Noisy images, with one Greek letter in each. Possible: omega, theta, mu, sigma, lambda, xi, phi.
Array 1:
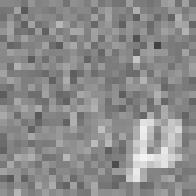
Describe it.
light mu, bottom right
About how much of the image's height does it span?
a third
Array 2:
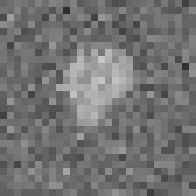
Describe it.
light phi, centre
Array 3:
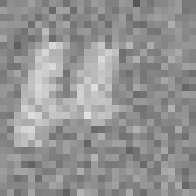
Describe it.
light mu
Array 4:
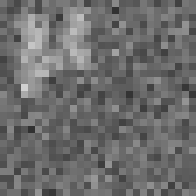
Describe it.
light mu
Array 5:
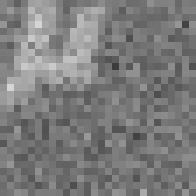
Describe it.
light mu
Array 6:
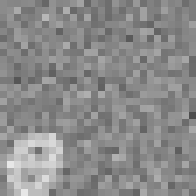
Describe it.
light theta, bottom left
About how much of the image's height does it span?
a third
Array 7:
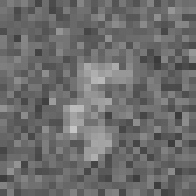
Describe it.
light xi
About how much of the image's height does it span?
half
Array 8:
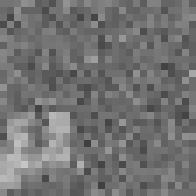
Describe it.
light mu, bottom left
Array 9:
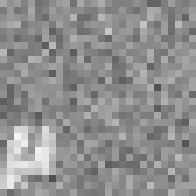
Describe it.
light mu, bottom left
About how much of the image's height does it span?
a third
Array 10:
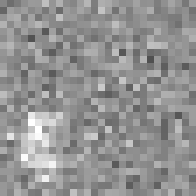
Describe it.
light xi, bottom left
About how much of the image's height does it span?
a third
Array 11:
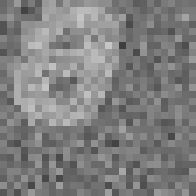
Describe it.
light theta
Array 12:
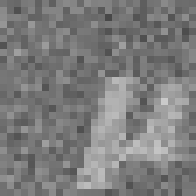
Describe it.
light mu
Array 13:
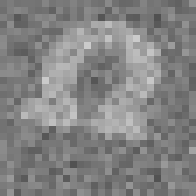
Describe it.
light omega
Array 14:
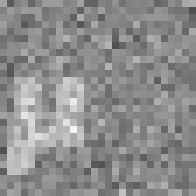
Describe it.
light mu
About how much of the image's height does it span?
half
